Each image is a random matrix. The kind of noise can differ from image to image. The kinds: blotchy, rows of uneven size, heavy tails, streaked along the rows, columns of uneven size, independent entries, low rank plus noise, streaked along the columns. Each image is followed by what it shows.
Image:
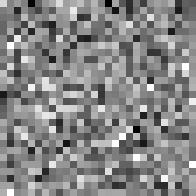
independent entries
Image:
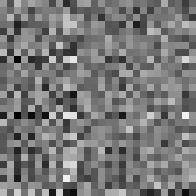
low rank plus noise
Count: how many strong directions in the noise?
one
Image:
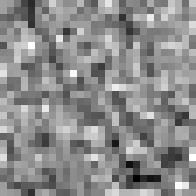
blotchy
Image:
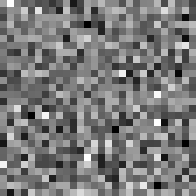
independent entries
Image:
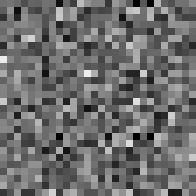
low rank plus noise
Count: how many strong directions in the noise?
two
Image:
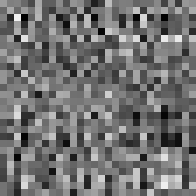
low rank plus noise
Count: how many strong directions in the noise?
one
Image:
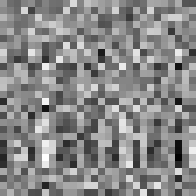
low rank plus noise
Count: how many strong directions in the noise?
one
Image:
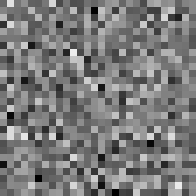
low rank plus noise
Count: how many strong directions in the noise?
five to eight
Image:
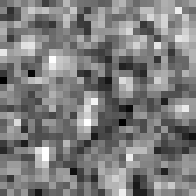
blotchy
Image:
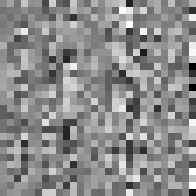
columns of uneven size
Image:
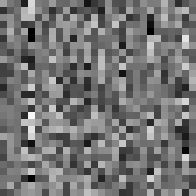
columns of uneven size
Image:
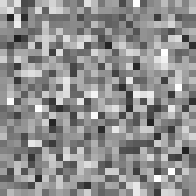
independent entries
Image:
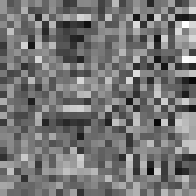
low rank plus noise
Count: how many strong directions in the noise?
one
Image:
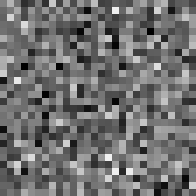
independent entries
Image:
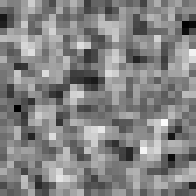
blotchy
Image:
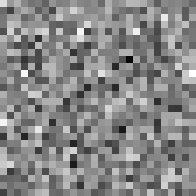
independent entries
